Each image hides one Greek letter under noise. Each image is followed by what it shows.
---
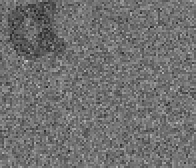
alpha
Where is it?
top left
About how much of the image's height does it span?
a third
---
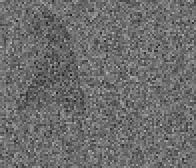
lambda
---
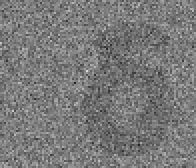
delta
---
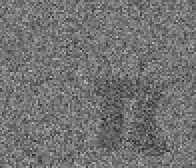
pi
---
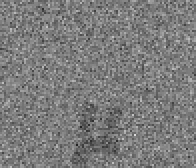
mu
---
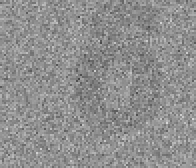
delta
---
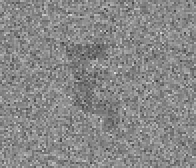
xi
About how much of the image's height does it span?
half
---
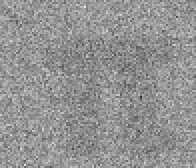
pi
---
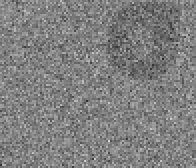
sigma
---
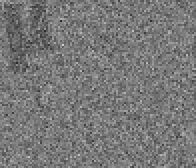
mu
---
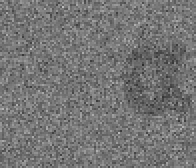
alpha
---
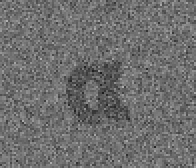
alpha
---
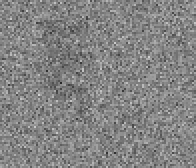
xi
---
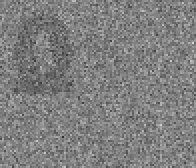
omega
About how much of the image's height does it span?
half
